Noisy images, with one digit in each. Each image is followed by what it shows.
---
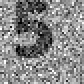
5
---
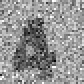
4
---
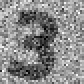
3
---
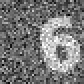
6
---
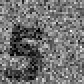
5
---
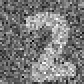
2
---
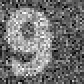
9
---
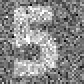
5
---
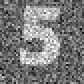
5
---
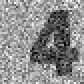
4
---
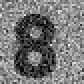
8
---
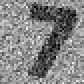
7
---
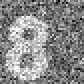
8
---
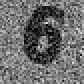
6
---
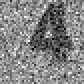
4
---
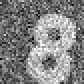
8
